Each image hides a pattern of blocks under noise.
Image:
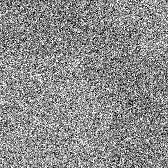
mirrored about the diagonal from the bottom left
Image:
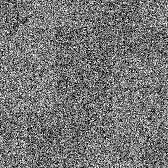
the same after a half turn
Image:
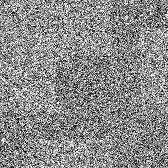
mirrored about the diagonal from the top left
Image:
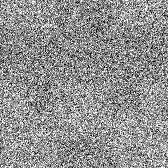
left and right mirror each other
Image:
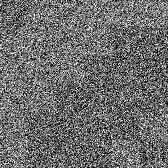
mirrored about the diagonal from the top left
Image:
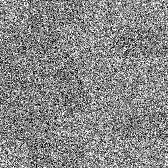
top and bottom mirror each other
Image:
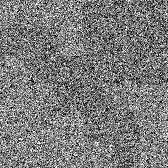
mirrored about the diagonal from the bottom left
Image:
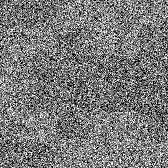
top and bottom mirror each other
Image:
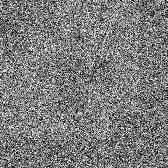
mirrored about the diagonal from the top left
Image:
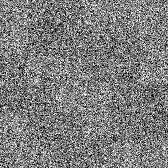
mirrored about the diagonal from the bottom left
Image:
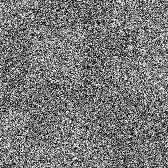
mirrored about the diagonal from the top left
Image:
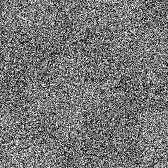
mirrored about the diagonal from the bottom left
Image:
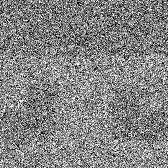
left and right mirror each other
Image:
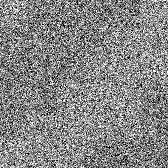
mirrored about the diagonal from the top left
